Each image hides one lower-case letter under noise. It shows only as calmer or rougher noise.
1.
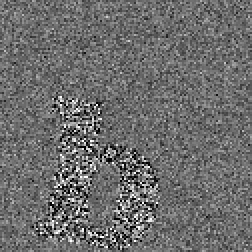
b
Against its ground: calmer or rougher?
rougher
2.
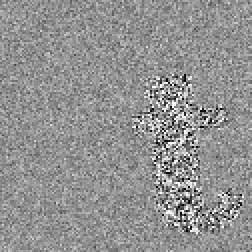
t
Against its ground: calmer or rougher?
rougher
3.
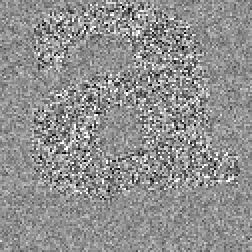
a
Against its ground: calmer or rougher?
rougher
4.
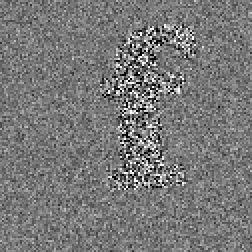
f
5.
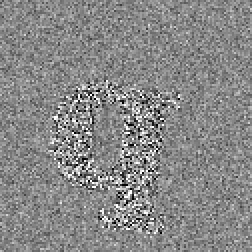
q
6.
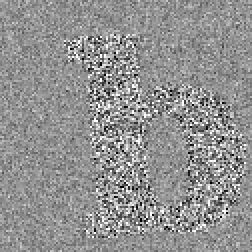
b
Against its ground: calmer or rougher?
rougher
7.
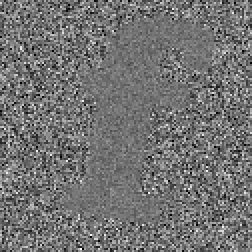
f
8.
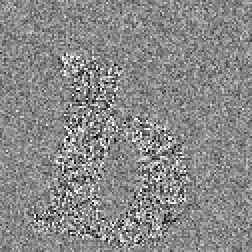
b
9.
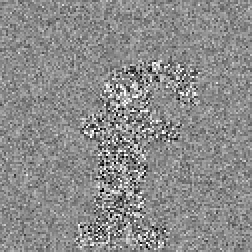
f
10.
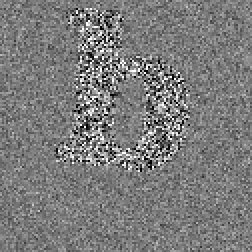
b
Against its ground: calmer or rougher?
rougher
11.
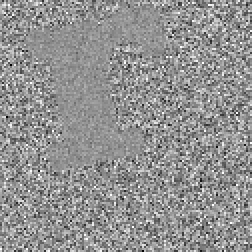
r
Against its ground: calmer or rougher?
calmer
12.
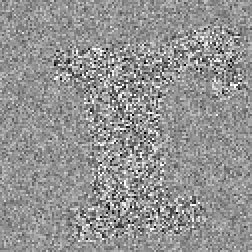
r
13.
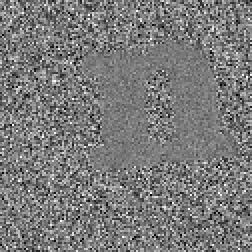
n
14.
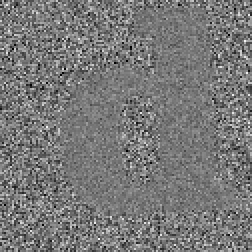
d
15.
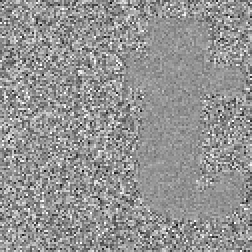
t
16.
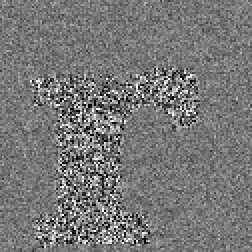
r
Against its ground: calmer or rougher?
rougher
